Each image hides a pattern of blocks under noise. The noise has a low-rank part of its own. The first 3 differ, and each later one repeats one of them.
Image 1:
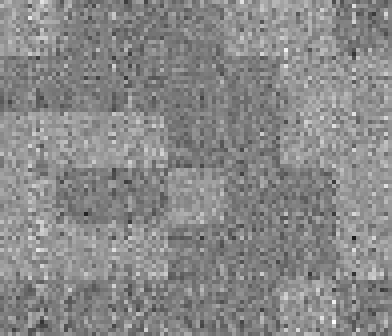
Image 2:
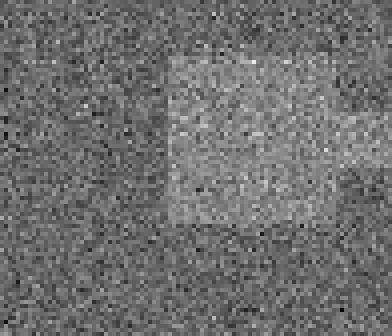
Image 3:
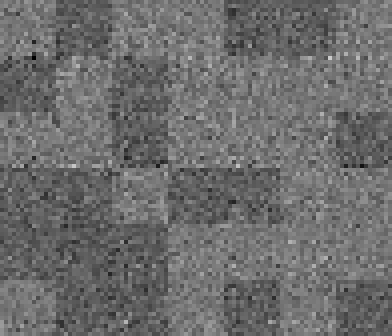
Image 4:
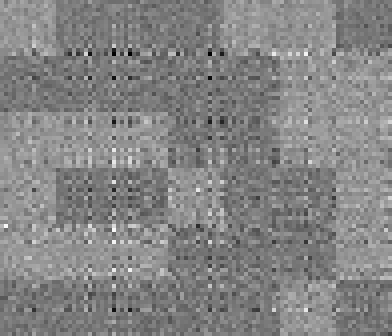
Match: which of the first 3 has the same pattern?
1
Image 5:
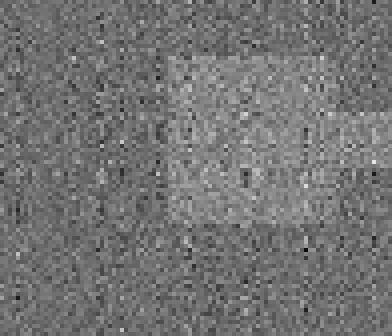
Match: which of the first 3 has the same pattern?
2
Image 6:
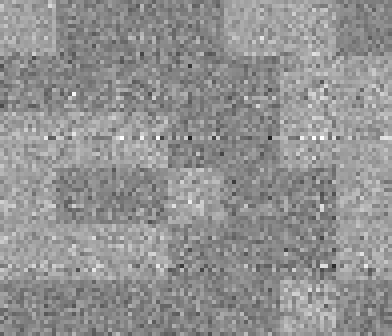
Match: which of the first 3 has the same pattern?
1
